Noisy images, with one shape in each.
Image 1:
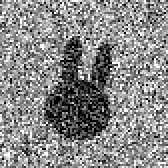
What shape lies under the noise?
rabbit's head
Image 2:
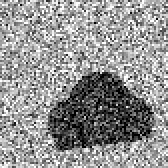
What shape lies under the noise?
cloud
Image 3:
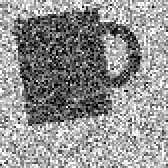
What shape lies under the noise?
cup
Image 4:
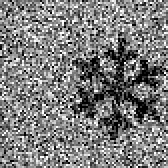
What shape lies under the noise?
snowflake
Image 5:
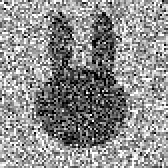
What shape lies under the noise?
rabbit's head
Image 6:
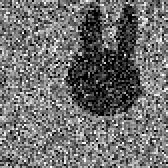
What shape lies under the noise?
rabbit's head
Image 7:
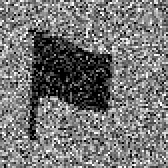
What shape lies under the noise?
flag
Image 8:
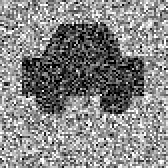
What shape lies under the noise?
car
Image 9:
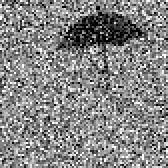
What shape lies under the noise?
umbrella
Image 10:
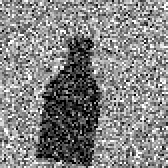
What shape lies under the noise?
bottle
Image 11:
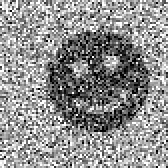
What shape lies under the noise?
smiling face
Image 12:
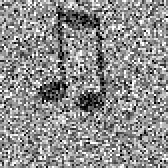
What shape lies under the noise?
pair of musical notes
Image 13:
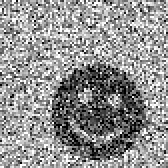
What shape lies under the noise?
smiling face
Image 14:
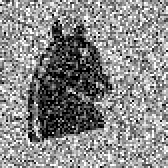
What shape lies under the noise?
chess knight
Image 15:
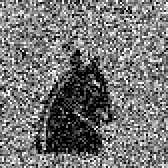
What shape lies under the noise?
chess knight
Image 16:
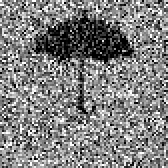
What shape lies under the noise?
umbrella
